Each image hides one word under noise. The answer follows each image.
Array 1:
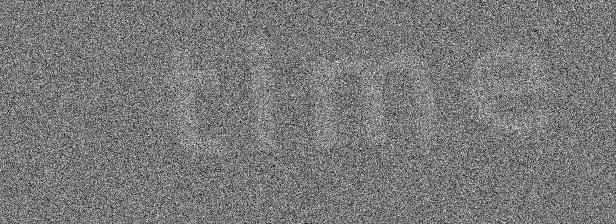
time
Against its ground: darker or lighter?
lighter
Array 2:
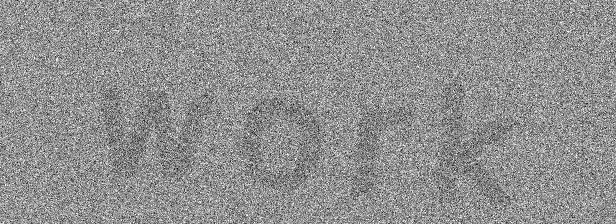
work
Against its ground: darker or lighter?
darker
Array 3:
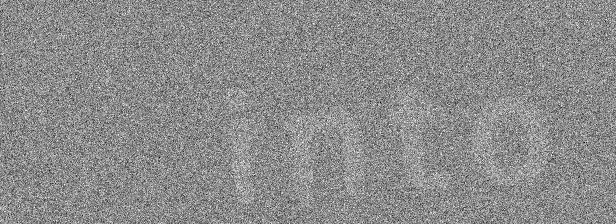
into
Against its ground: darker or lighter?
lighter
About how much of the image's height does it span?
half
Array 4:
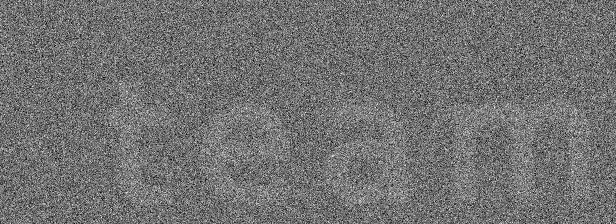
team
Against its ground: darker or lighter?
lighter
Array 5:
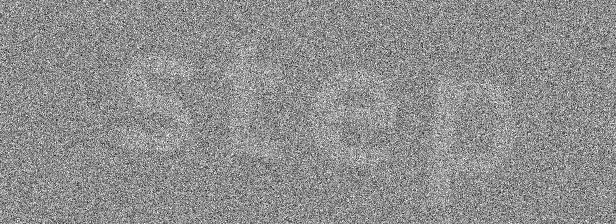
step
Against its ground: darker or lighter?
lighter
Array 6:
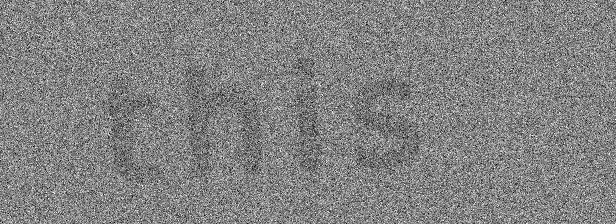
this
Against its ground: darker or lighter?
darker
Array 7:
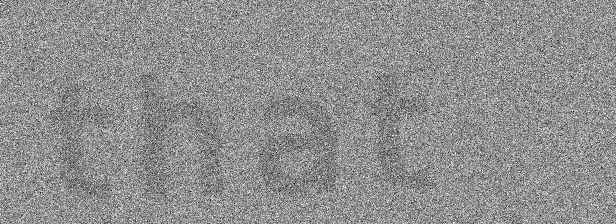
that
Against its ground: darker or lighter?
darker
